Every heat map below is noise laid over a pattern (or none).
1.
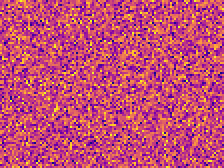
only noise
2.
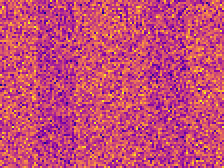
vertical stripes
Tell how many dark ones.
2
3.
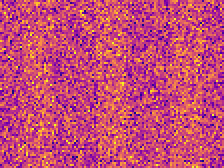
vertical stripes
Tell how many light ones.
3
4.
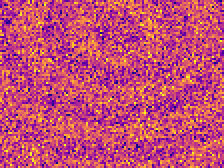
rings round one point
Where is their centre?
top middle
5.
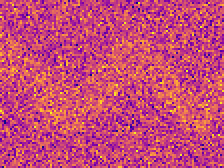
a wavy band
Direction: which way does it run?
left to right
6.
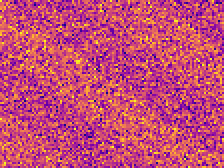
diagonal stripes
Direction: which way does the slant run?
top left to bottom right
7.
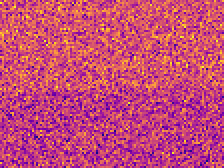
a sharp edge
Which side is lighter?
top
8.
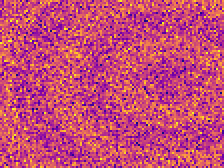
rings round one point
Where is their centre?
middle right
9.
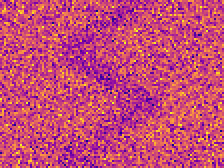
a wavy band
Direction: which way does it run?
top to bottom
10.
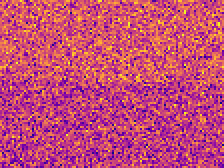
a sharp edge
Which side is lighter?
top
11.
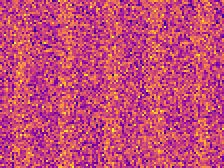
vertical stripes
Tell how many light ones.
5
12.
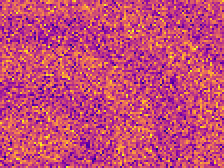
rings round one point
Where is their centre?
bottom left
